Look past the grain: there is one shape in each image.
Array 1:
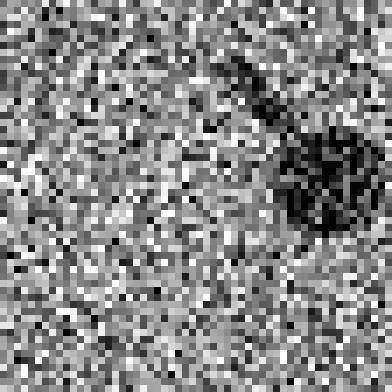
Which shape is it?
lollipop
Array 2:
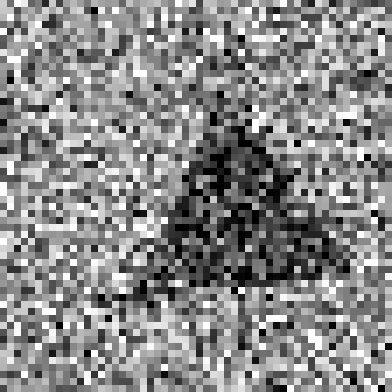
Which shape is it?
triangle
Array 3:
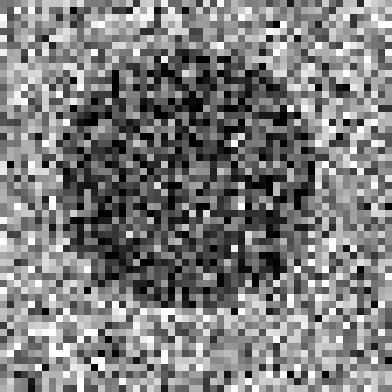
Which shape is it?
disc
